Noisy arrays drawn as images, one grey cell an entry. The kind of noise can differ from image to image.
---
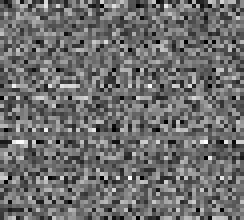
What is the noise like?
rows of uneven size
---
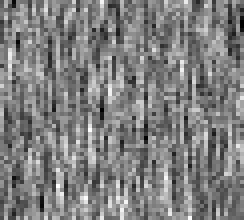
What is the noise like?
streaked along the columns
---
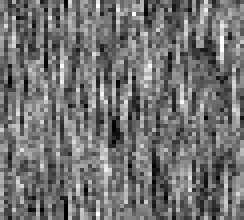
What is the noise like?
streaked along the columns
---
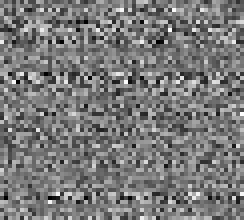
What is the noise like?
rows of uneven size
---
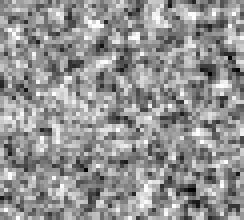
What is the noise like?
blotchy
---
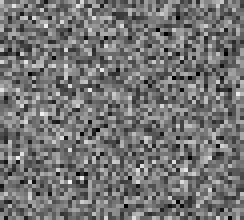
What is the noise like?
independent entries
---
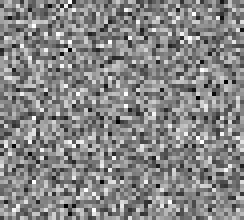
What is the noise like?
independent entries
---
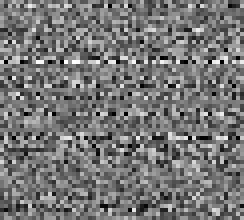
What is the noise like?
rows of uneven size
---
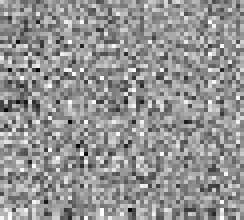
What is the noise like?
low rank plus noise
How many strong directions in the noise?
one
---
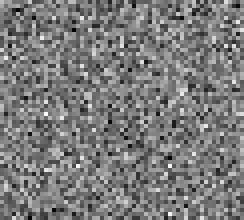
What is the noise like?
independent entries
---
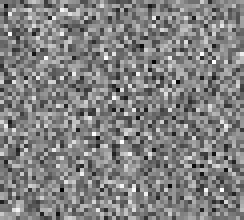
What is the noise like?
independent entries
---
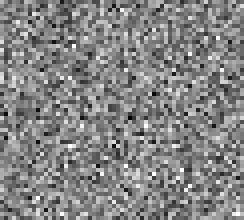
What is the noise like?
independent entries
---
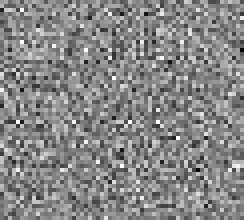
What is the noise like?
low rank plus noise
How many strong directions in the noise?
two
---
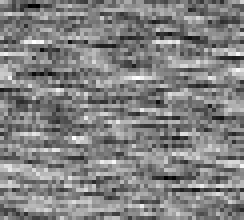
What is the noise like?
streaked along the rows
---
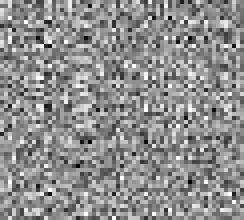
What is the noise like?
low rank plus noise
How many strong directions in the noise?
one
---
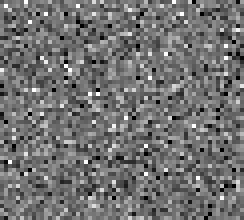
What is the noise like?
heavy tails
